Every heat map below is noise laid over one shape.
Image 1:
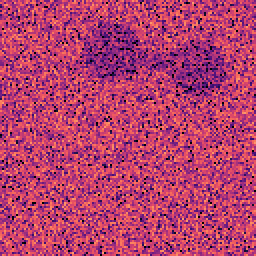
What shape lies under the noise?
dumbbell
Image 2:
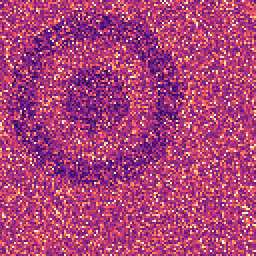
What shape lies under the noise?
bullseye
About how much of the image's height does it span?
two thirds
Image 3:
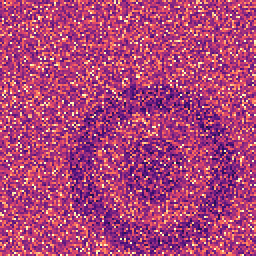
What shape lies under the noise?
bullseye
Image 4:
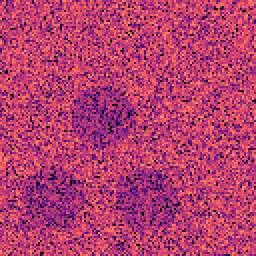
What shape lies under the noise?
three dots
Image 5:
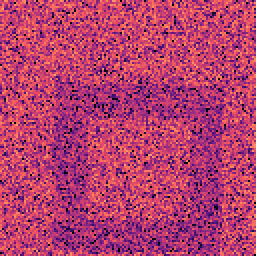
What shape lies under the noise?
square frame
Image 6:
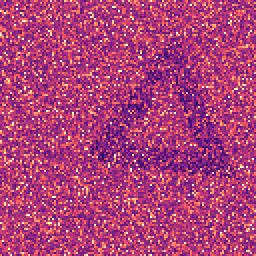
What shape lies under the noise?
triangle frame
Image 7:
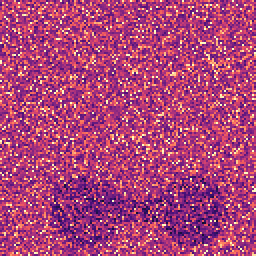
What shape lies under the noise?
dumbbell
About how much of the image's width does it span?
two thirds
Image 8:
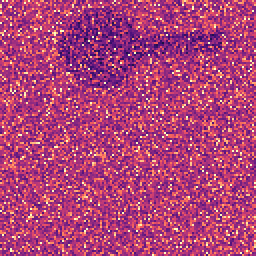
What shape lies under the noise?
lollipop
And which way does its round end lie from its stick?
left
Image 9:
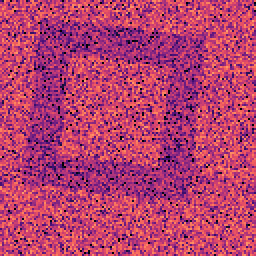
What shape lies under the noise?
square frame
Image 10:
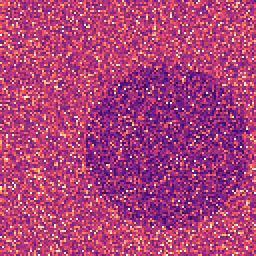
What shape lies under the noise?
disc
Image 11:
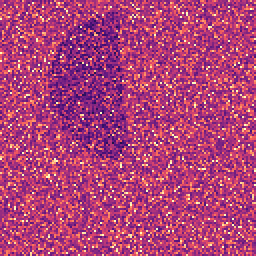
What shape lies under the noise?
half disc
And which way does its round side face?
left
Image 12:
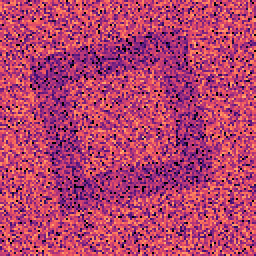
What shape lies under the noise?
square frame
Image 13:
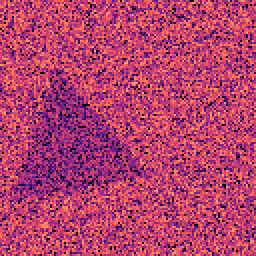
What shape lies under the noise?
triangle
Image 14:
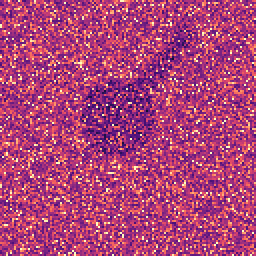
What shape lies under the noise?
lollipop
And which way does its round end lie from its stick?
down and left
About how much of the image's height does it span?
half
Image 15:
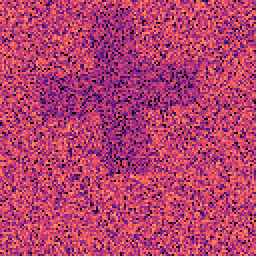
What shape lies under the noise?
cross
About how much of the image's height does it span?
two thirds
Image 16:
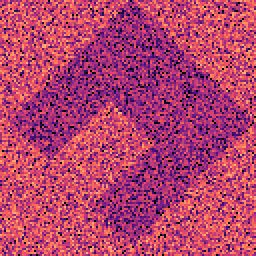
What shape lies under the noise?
square with a notch
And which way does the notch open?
down and left
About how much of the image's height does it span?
nearly all
